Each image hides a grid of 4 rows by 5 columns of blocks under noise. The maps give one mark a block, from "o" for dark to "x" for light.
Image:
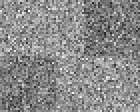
x x x o o
x x x o o
o o x x x
o o x x x
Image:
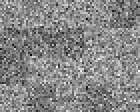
x x x x o
o o o x x
o x x x x
x o x o x
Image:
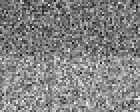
o o o o o
o o o o o
x x x x x
x x x x x
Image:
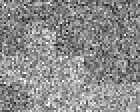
o o o o o
o x o o o
x x x o o
o x x x x
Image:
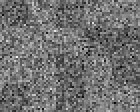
o x o x x
x x x o o
x x o x o
o x o x x
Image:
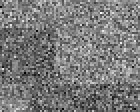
x x x x x
o o x x x
o o x x x
x o o o o
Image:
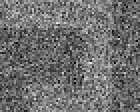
x x x x o
o o o x o
o o o x o
o x x x o
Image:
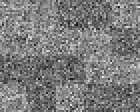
x x o o x
x x x x o
o o o x x
x o x o o
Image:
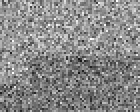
x x x x x
x x x x x
x o o o o
o o o o o
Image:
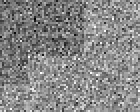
o o o x x
o o o x x
o x x x x
x x x x x
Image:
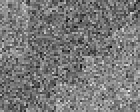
x o o o o
x o o o x
o o o x x
o o x x x
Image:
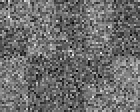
x x o x o
o x o x o
x o o o x
x o o x x
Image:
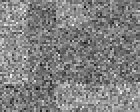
x o x o o
x o o o o
x o o o o
o o x x x
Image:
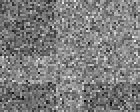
o o x x x
o o x x x
x x x x x
o o x o o
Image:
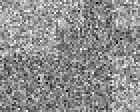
x x x o x
x x o o o
o o o o x
o o o o x
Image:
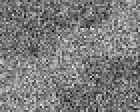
o o o o x
o o x x x
x x x o o
x x o o o
